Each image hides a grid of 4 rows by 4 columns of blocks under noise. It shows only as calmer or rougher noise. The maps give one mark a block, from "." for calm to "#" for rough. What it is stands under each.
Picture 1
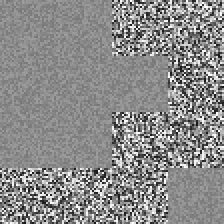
. . # #
. . . #
. . # #
# # # .
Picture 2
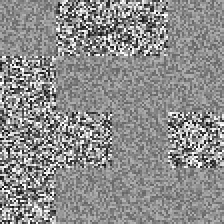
. # # .
# . . .
# # . #
# . . .
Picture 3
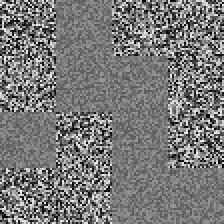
# . # #
# . . #
. # . #
# # . .
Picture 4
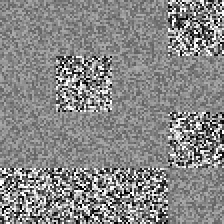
. . . #
. # . .
. . . #
# # # .
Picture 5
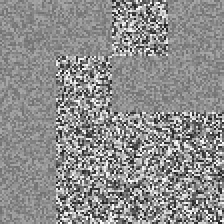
. . # .
. # . .
. # # #
. # # #
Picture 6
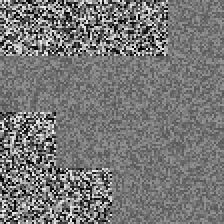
# # # .
. . . .
# . . .
# # . .
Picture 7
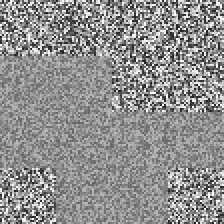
# # # #
. . # #
. . . .
# . . #
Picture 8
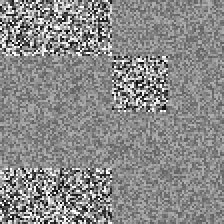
# # . .
. . # .
. . . .
# # . .
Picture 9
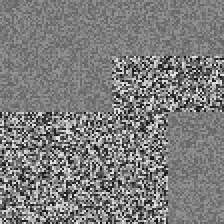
. . . .
. . # #
# # # .
# # # .
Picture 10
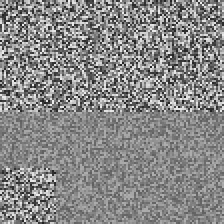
# # # #
# # # #
. . . .
# . . .
